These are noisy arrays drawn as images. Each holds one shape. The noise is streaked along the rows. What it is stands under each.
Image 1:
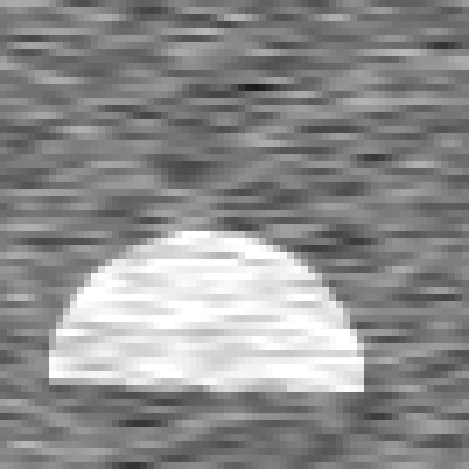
half disc
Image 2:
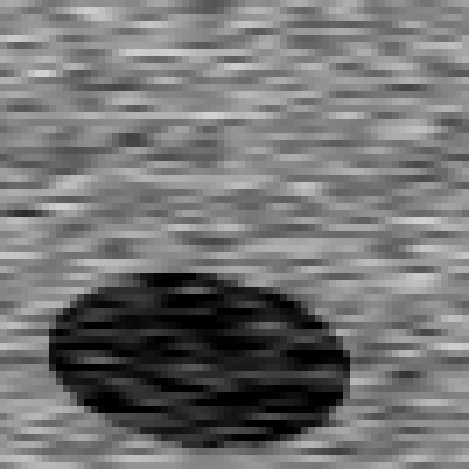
ellipse
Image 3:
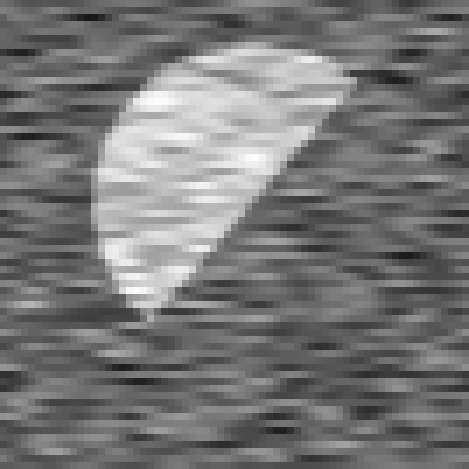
half disc
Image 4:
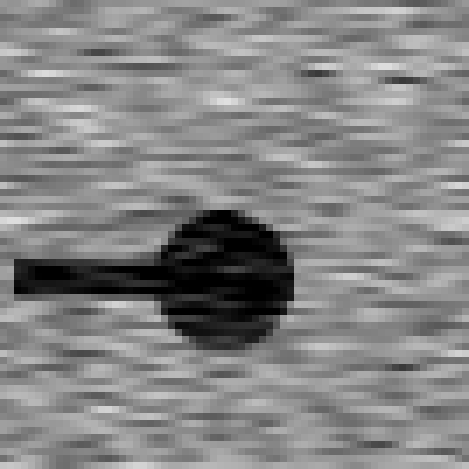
lollipop
